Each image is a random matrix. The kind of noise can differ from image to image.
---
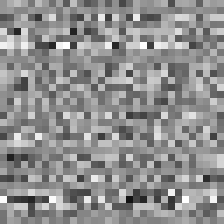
rows of uneven size
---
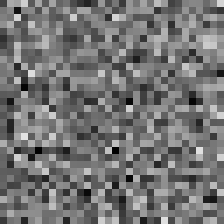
low rank plus noise
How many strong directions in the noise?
five to eight
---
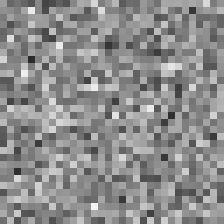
independent entries
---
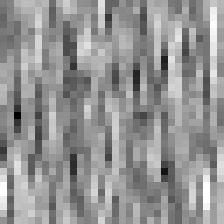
streaked along the columns
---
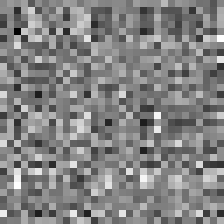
low rank plus noise
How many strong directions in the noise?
two
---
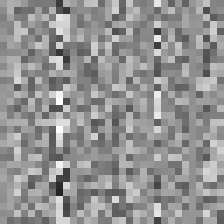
columns of uneven size
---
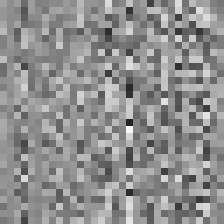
columns of uneven size
